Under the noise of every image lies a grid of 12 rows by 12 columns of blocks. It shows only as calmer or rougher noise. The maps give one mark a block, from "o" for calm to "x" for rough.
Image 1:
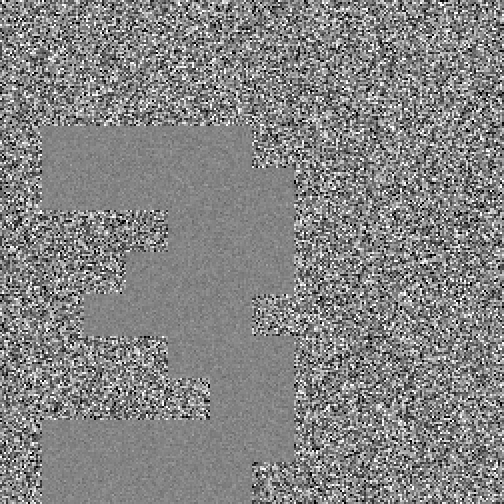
x x x x x x x x x x x x
x x x x x x x x x x x x
x x x x x x x x x x x x
x o o o o o x x x x x x
x o o o o o o x x x x x
x x x x o o o x x x x x
x x x o o o o x x x x x
x x o o o o x x x x x x
x x x x o o o x x x x x
x x x x x o o x x x x x
x o o o o o o x x x x x
x o o o o o x x x x x x
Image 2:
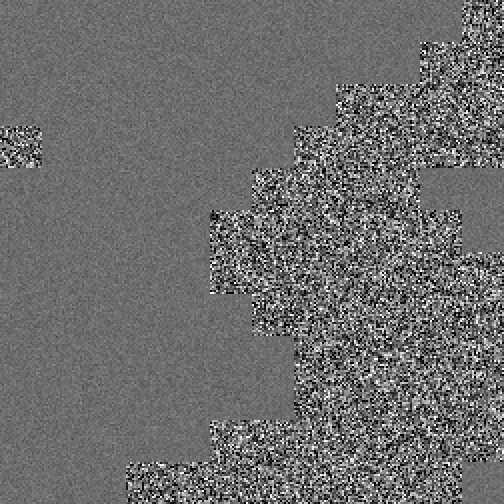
o o o o o o o o o o o x
o o o o o o o o o o x x
o o o o o o o o x x x x
x o o o o o o x x x x x
o o o o o o x x x x o o
o o o o o x x x x x x o
o o o o o x x x x x x x
o o o o o o x x x x x x
o o o o o o o x x x x x
o o o o o o o x x x x x
o o o o o x x x x x x x
o o o x x x x x x x x o
